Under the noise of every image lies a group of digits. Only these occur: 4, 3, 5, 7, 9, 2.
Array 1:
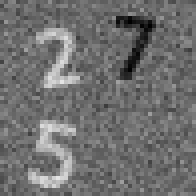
top left: light 2; top right: dark 7; bottom left: light 5
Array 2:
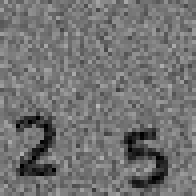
bottom left: dark 2; bottom right: dark 5
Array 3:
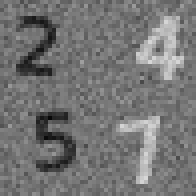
top left: dark 2; top right: light 4; bottom left: dark 5; bottom right: light 7
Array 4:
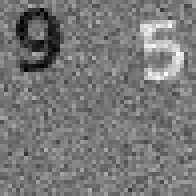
top left: dark 9; top right: light 5
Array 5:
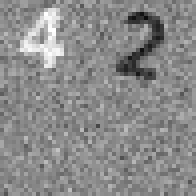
top left: light 4; top right: dark 2
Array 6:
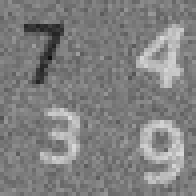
top left: dark 7; top right: light 4; bottom left: light 3; bottom right: light 9
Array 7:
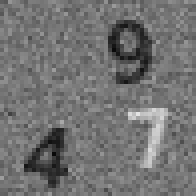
top right: dark 9; bottom left: dark 4; bottom right: light 7
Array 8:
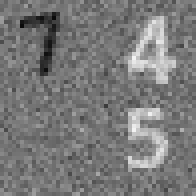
top left: dark 7; top right: light 4; bottom right: light 5
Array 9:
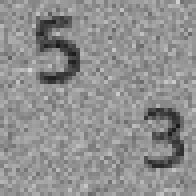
top left: dark 5; bottom right: dark 3
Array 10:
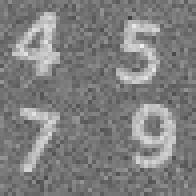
top left: light 4; top right: light 5; bottom left: light 7; bottom right: light 9
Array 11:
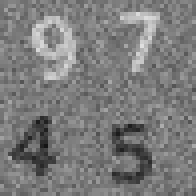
top left: light 9; top right: light 7; bottom left: dark 4; bottom right: dark 5
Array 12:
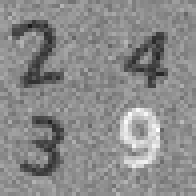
top left: dark 2; top right: dark 4; bottom left: dark 3; bottom right: light 9
